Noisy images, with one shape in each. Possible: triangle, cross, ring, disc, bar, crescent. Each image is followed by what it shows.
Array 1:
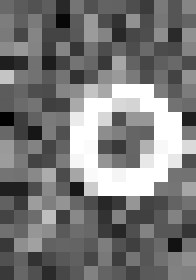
ring
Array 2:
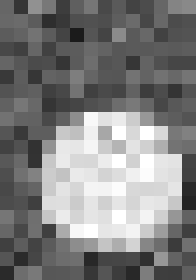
disc
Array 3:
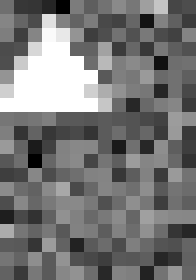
triangle
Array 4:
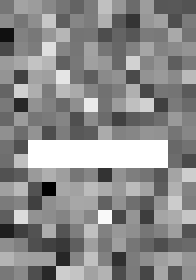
bar
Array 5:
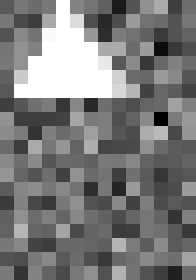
triangle
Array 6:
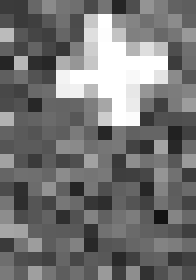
cross
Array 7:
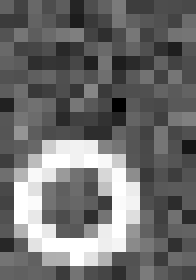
ring
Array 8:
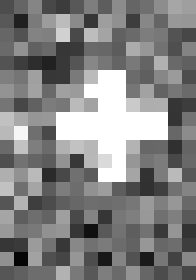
cross
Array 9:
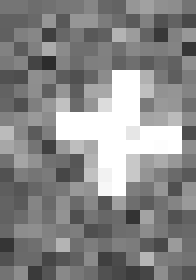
cross
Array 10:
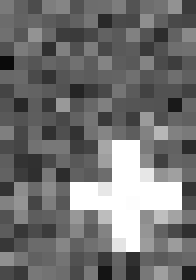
cross
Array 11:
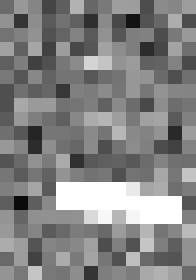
bar
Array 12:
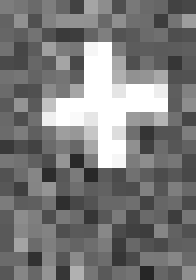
cross
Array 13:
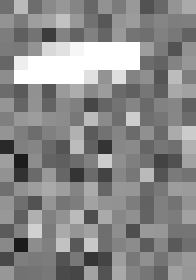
bar
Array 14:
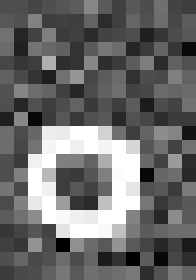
ring
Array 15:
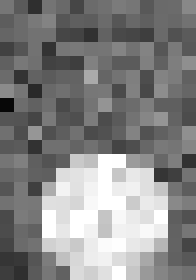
disc
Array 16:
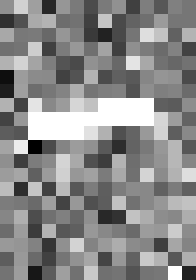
bar
